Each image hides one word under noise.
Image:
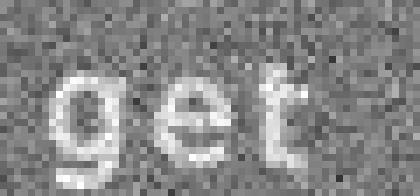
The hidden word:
get
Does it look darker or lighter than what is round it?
lighter
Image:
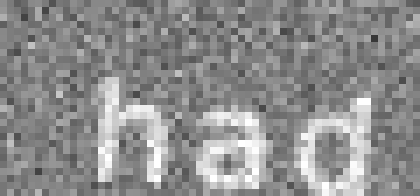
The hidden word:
had
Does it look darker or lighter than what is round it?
lighter
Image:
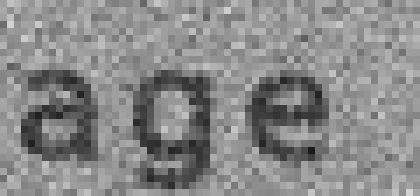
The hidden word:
age
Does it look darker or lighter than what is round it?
darker
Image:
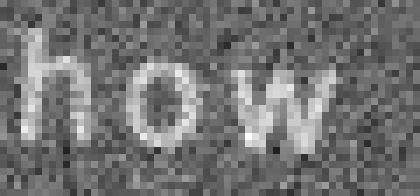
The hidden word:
how
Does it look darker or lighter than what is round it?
lighter
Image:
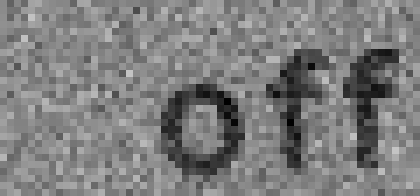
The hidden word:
off
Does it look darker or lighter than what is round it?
darker
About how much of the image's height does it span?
two thirds
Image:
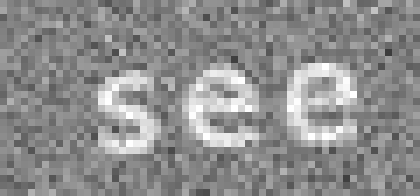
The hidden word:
see
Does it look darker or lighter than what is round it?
lighter
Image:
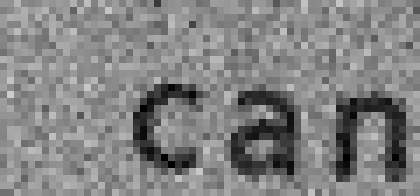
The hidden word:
can
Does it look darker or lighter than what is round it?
darker
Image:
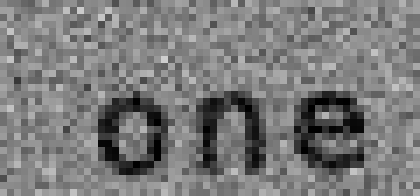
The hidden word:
one
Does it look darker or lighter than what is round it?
darker
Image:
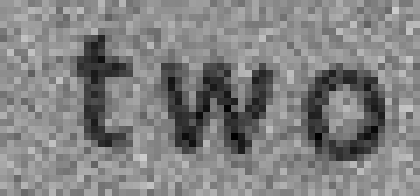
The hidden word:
two
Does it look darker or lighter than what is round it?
darker
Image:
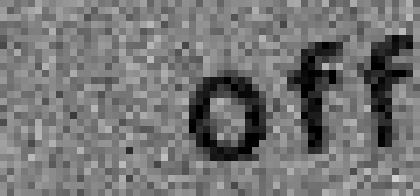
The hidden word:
off
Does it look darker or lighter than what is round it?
darker
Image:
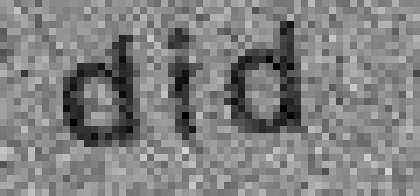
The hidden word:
did
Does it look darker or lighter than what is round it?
darker
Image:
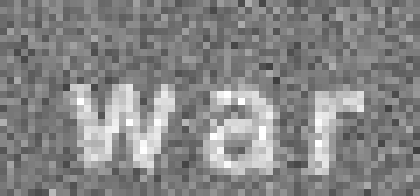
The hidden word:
war
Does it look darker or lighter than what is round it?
lighter
